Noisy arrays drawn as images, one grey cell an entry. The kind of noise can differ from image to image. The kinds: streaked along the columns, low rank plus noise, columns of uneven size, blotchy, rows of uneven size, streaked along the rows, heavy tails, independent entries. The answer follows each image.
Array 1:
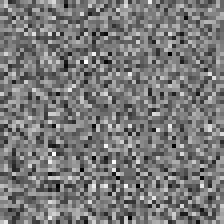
low rank plus noise
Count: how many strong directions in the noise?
two
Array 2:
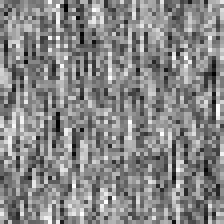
streaked along the columns
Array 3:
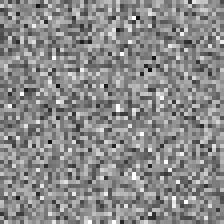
independent entries
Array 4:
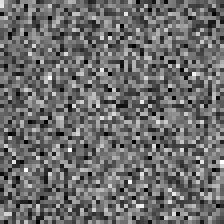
independent entries
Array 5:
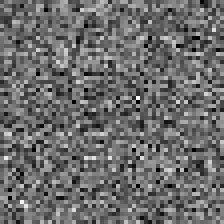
low rank plus noise
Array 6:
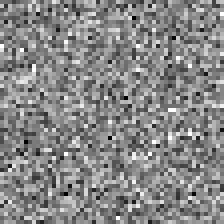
independent entries
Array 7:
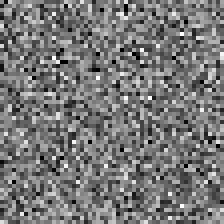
independent entries
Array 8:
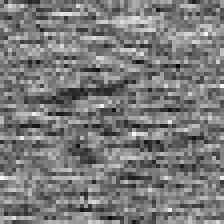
streaked along the rows
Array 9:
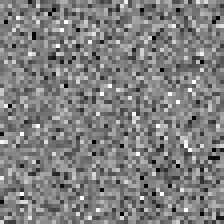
heavy tails
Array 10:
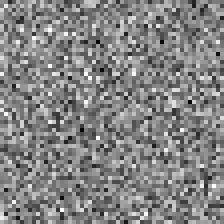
independent entries
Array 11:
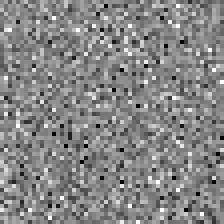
heavy tails
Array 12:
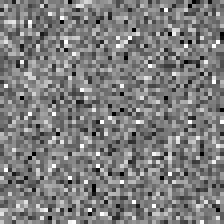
heavy tails
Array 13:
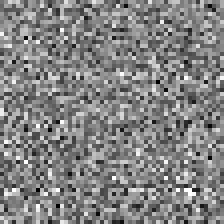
low rank plus noise
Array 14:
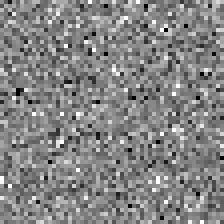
heavy tails
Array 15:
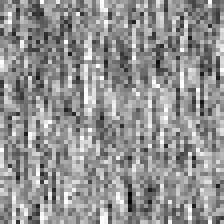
streaked along the columns
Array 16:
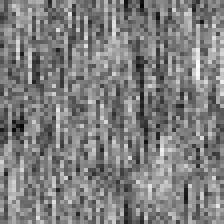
streaked along the columns
